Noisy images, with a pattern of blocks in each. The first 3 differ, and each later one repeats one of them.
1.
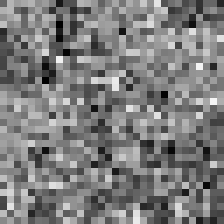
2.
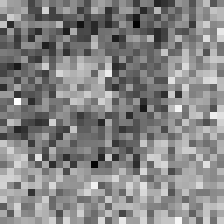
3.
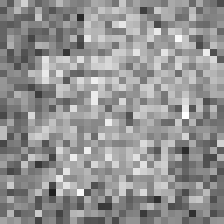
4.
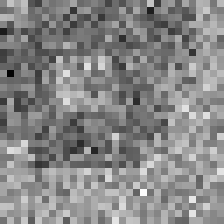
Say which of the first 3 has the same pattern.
2
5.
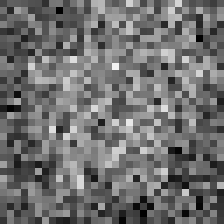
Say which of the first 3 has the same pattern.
3
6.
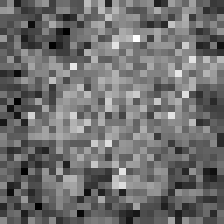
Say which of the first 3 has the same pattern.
3
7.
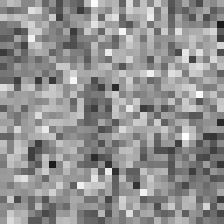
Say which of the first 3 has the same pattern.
1
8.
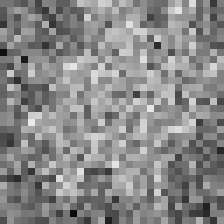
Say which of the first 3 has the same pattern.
3
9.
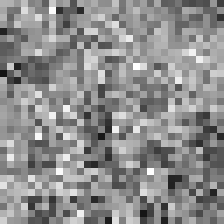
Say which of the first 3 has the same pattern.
1
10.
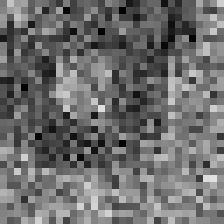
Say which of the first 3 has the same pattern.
2
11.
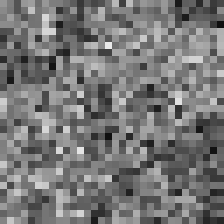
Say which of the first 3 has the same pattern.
1
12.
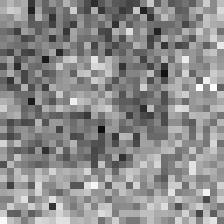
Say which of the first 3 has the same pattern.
2
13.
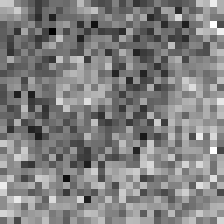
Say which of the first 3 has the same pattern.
2
